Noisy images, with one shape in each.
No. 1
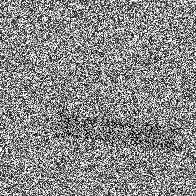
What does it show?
dark bar
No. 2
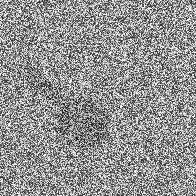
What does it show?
dark lollipop
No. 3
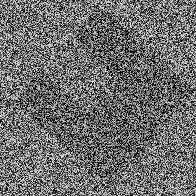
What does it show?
dark square with a notch
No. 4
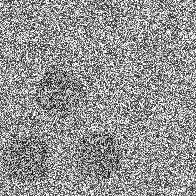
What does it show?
dark three dots
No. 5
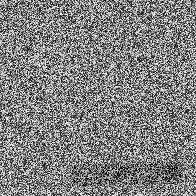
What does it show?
dark bar
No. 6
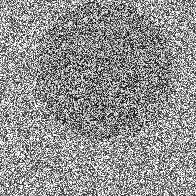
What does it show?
dark disc
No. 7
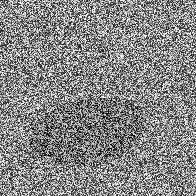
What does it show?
dark ellipse
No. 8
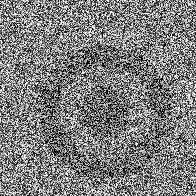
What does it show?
dark bullseye
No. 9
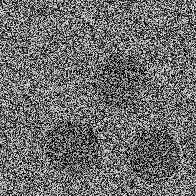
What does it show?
dark three dots
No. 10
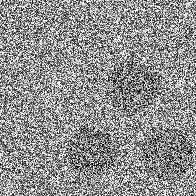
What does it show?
dark three dots
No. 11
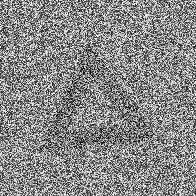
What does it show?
dark triangle frame
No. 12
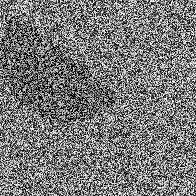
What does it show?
dark half disc
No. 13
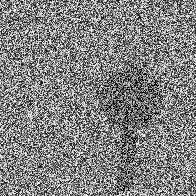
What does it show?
dark lollipop
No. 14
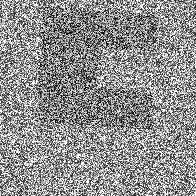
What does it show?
dark square with a notch
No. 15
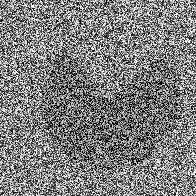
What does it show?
dark disc with a wedge cut out
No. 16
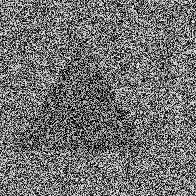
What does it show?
dark triangle
